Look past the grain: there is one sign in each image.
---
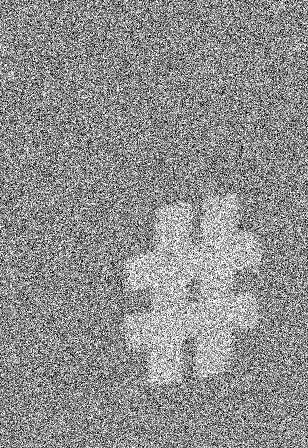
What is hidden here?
light hash sign
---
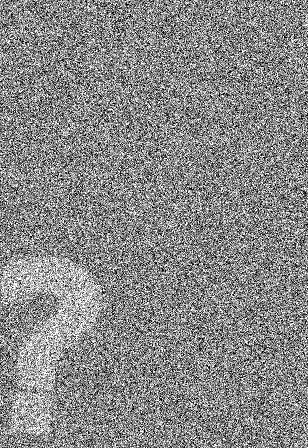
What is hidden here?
light question mark, bottom left
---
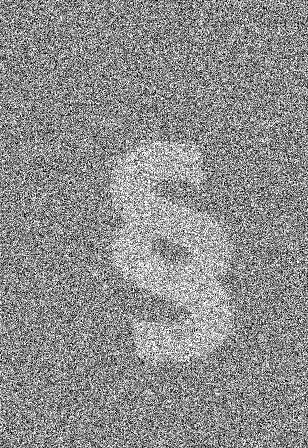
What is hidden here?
light section sign
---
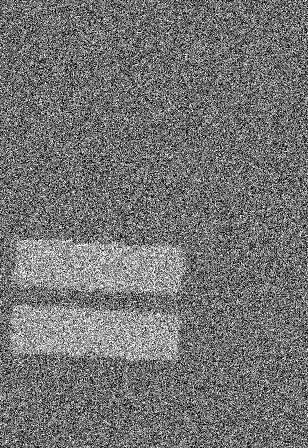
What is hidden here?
light equals sign
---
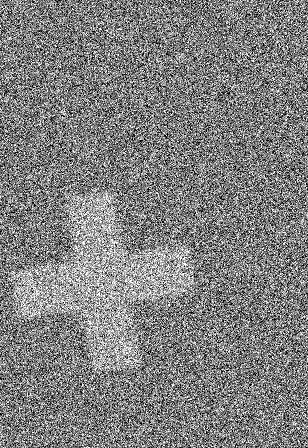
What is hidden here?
light plus sign
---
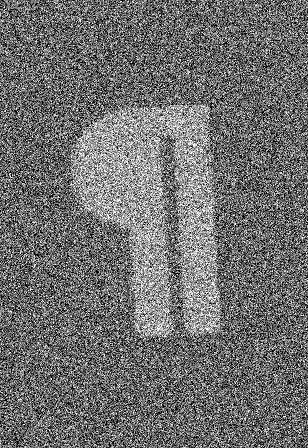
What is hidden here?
light pilcrow
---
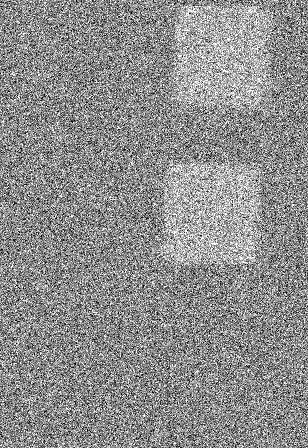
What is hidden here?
light colon
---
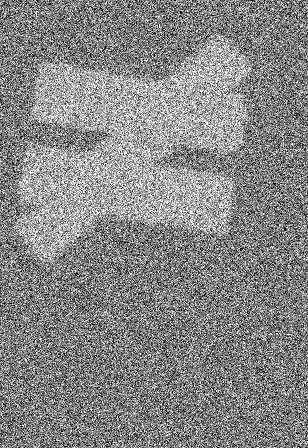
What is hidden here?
light not-equal sign
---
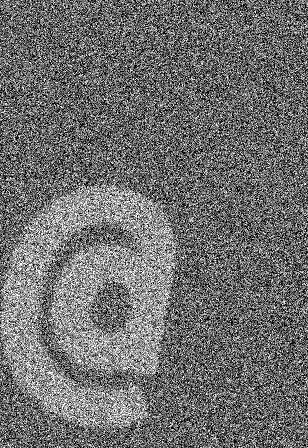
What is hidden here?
light at sign
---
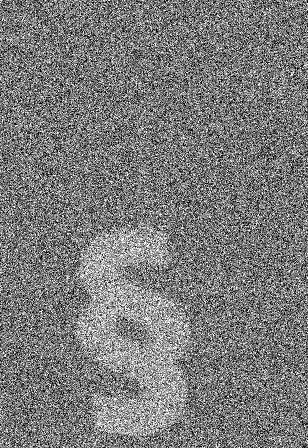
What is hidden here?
light section sign
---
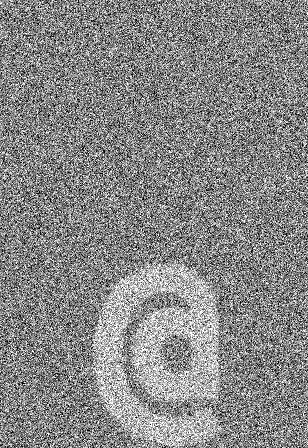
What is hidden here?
light at sign, bottom middle
